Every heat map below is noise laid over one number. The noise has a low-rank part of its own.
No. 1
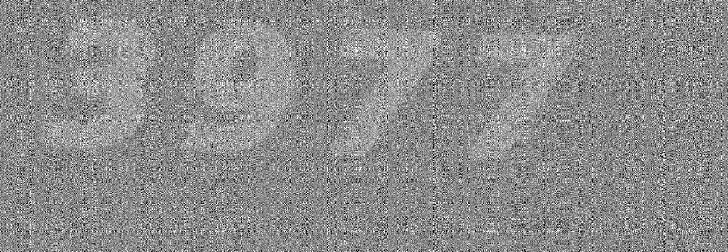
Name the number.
3977
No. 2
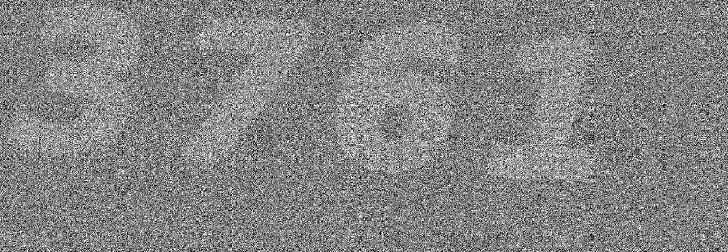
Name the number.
3761
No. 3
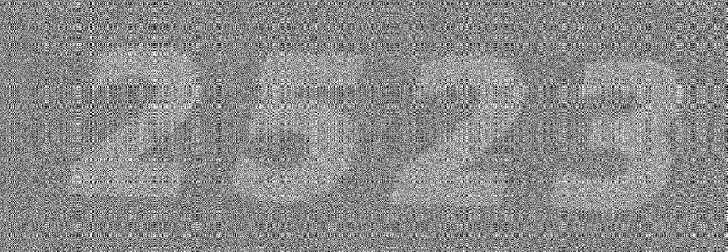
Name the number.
2523
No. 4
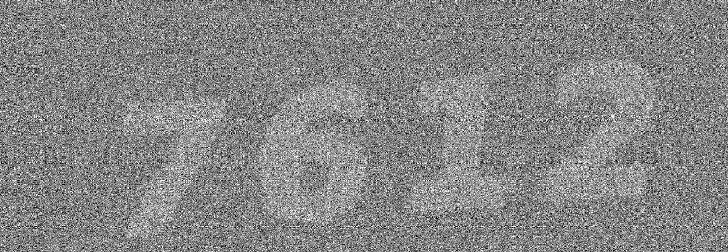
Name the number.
7612
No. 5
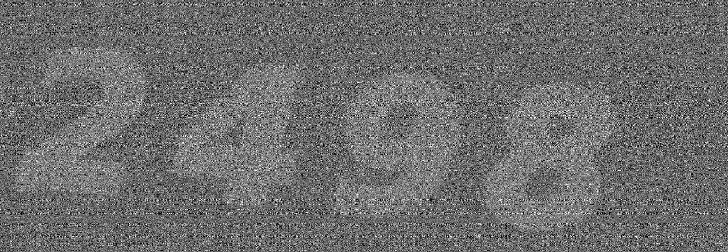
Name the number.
2498
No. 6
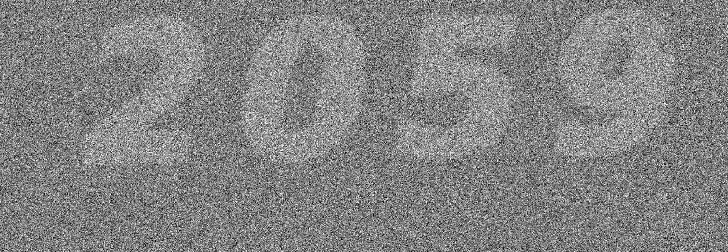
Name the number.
2059
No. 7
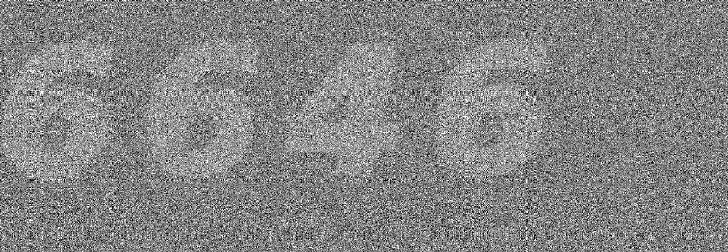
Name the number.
6646
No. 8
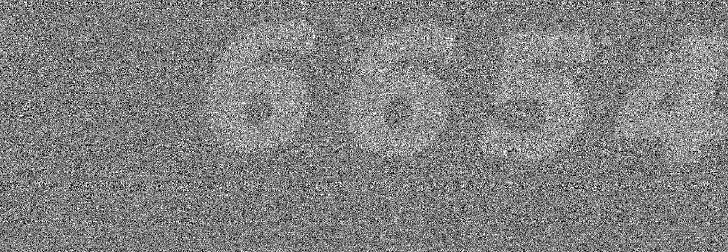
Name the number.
6654
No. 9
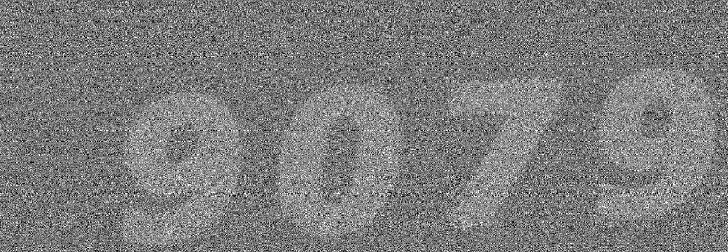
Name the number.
9079
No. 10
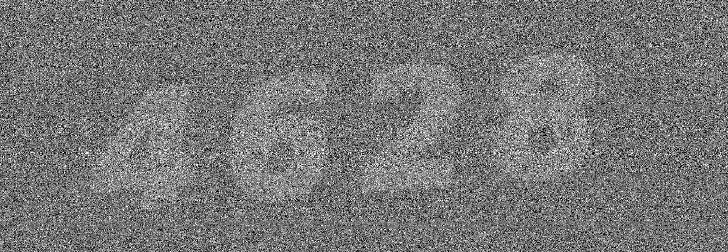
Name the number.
4628
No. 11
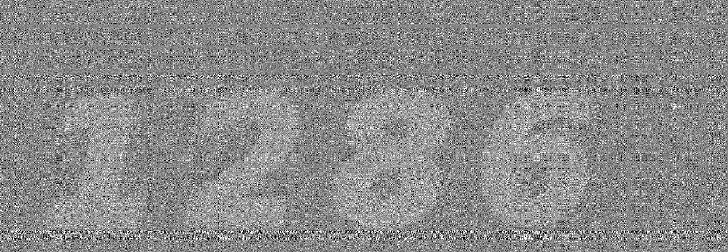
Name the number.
1286
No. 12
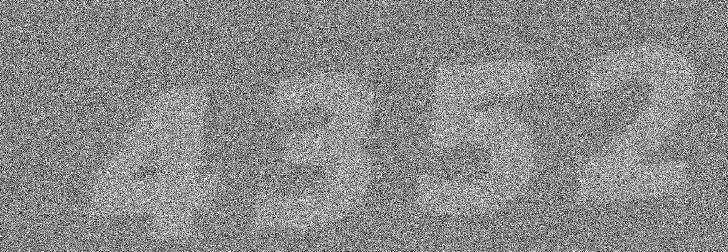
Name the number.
4352
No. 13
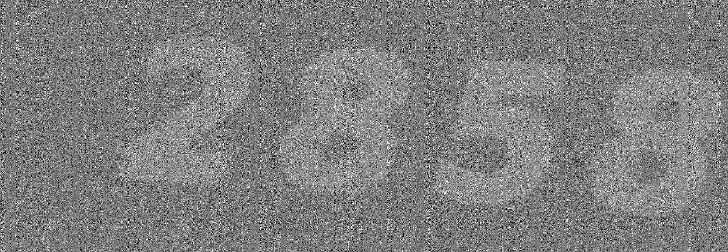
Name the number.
2858
